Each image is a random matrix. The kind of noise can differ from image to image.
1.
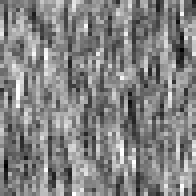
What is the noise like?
streaked along the columns
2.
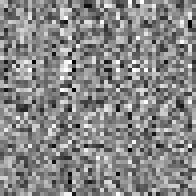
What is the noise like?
low rank plus noise
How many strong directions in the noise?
two
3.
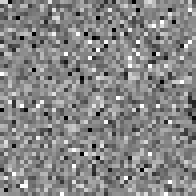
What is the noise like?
heavy tails
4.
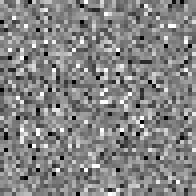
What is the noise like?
heavy tails
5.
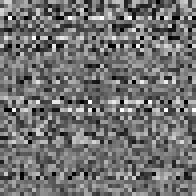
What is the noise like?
rows of uneven size
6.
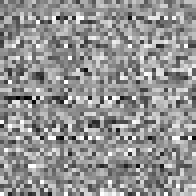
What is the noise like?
rows of uneven size
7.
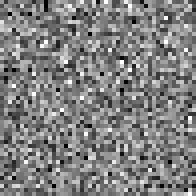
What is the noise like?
independent entries
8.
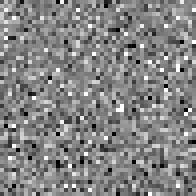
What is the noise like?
heavy tails
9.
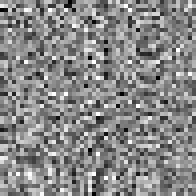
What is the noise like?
low rank plus noise
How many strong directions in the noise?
three or four
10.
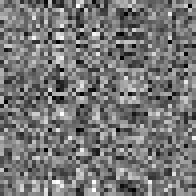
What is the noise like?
low rank plus noise
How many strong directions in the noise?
one
